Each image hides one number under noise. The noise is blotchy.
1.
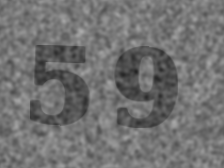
59
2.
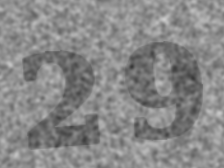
29
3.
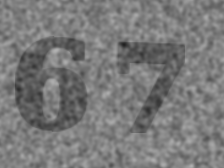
67
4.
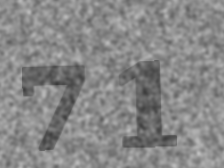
71
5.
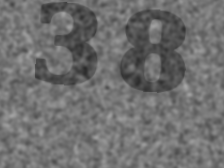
38
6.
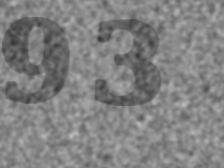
93
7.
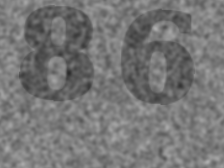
86
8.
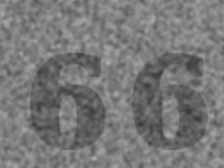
66
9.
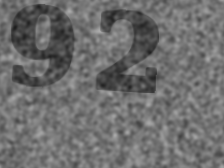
92
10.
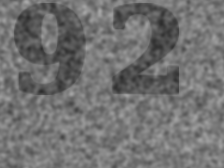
92
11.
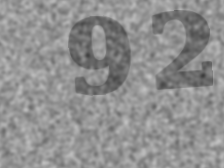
92
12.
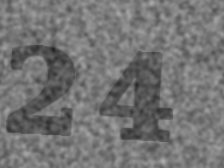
24
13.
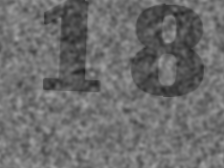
18
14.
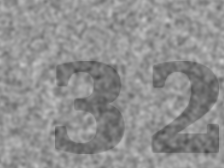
32
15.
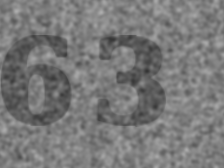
63
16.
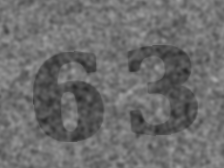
63
